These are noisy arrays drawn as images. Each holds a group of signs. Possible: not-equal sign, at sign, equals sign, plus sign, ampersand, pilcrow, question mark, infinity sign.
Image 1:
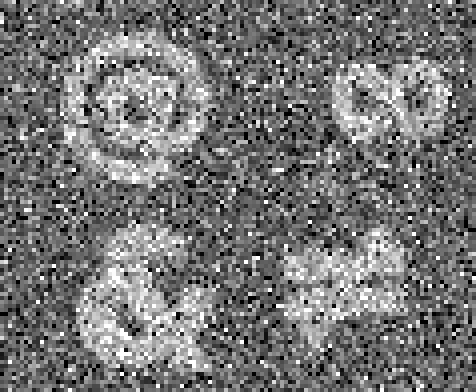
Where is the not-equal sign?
bottom right
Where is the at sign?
top left
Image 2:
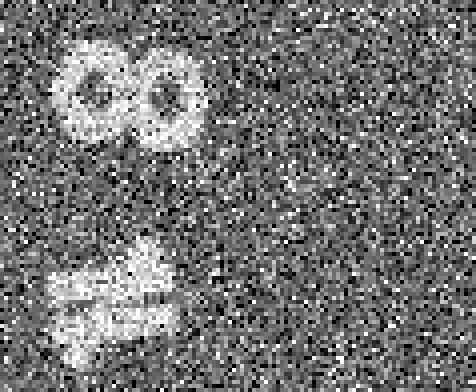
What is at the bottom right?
nothing
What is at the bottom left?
not-equal sign
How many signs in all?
2
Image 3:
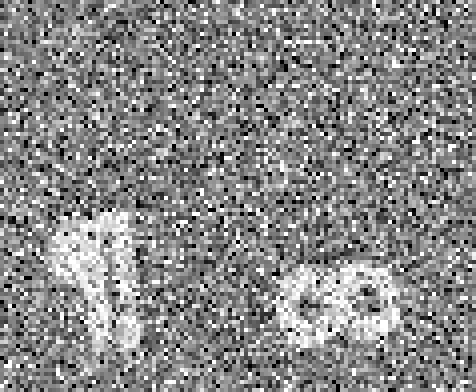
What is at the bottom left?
pilcrow
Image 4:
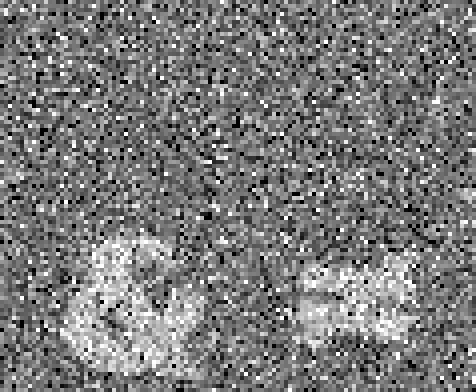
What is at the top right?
nothing
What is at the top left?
nothing
